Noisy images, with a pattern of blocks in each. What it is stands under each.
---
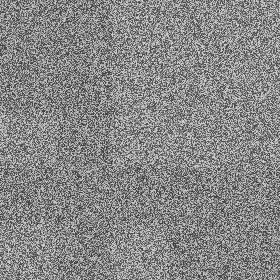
mirrored about the diagonal from the bottom left
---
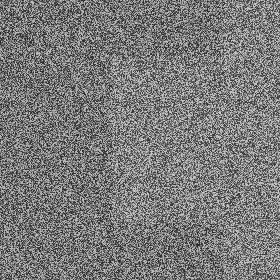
top and bottom mirror each other
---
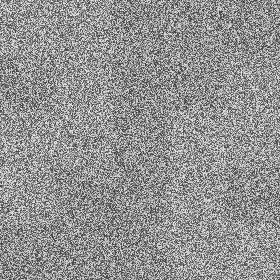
the same after a half turn
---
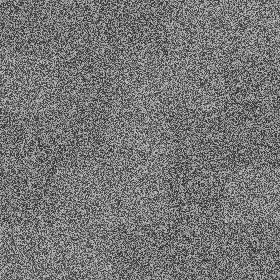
the same after a half turn
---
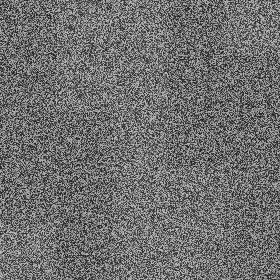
the same after a half turn
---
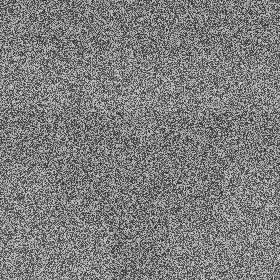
left and right mirror each other
